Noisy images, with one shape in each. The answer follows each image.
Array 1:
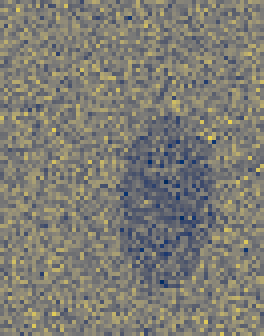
dark ellipse
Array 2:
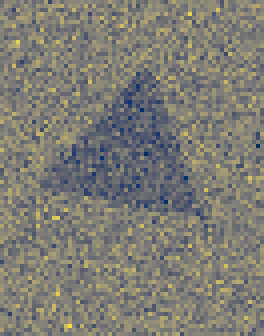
dark triangle
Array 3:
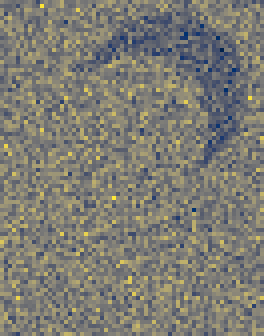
dark crescent
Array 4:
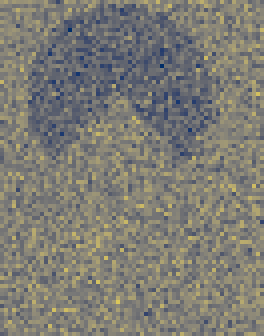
dark disc with a wedge cut out
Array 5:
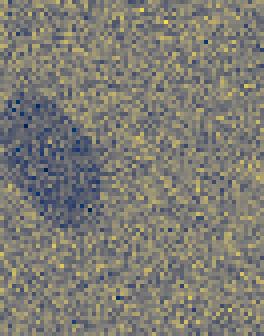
dark ellipse, middle left
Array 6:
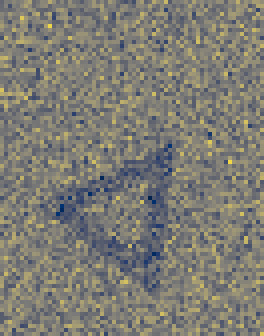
dark triangle frame
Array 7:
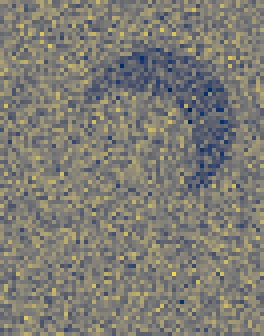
dark crescent
